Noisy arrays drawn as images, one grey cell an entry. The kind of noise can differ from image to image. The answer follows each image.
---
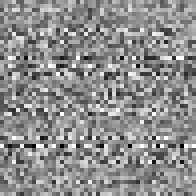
rows of uneven size
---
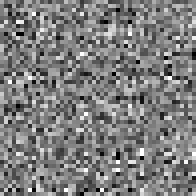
low rank plus noise
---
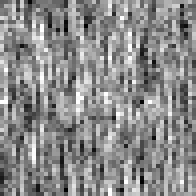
streaked along the columns
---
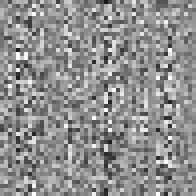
columns of uneven size
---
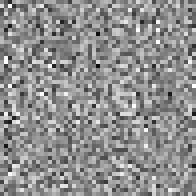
low rank plus noise
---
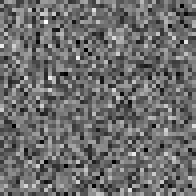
independent entries
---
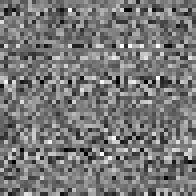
rows of uneven size
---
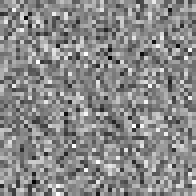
independent entries
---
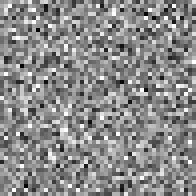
independent entries
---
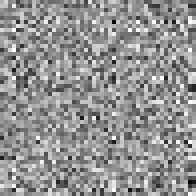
low rank plus noise
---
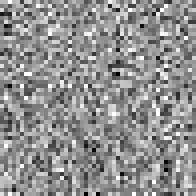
low rank plus noise
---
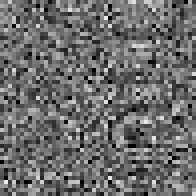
low rank plus noise
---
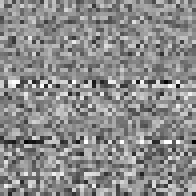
rows of uneven size
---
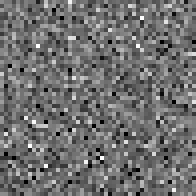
heavy tails
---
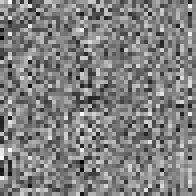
columns of uneven size
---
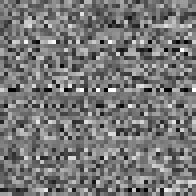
rows of uneven size
